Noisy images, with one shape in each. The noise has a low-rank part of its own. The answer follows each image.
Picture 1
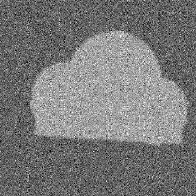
cloud
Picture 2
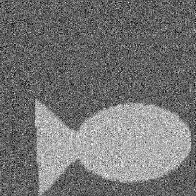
fish
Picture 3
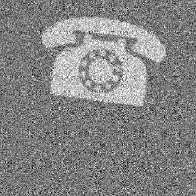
telephone
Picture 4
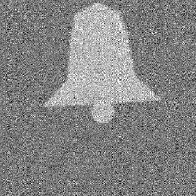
bell
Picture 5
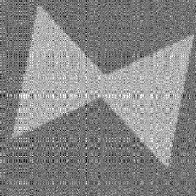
bow tie
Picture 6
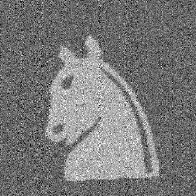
chess knight
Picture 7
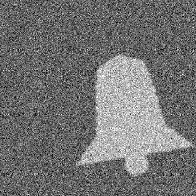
bell
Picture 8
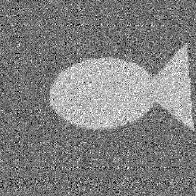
fish
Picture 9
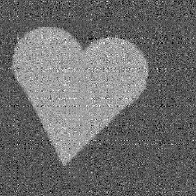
heart
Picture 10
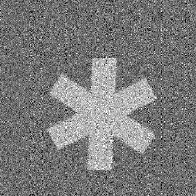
asterisk
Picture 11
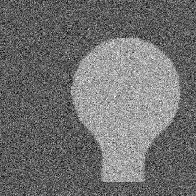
light bulb
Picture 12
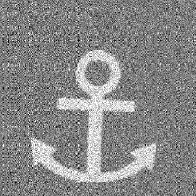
anchor
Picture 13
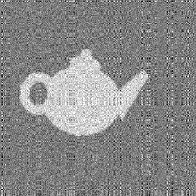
teapot
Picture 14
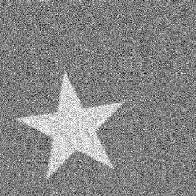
star
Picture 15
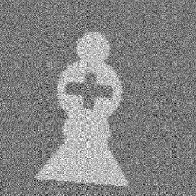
chess bishop
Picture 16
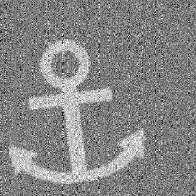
anchor
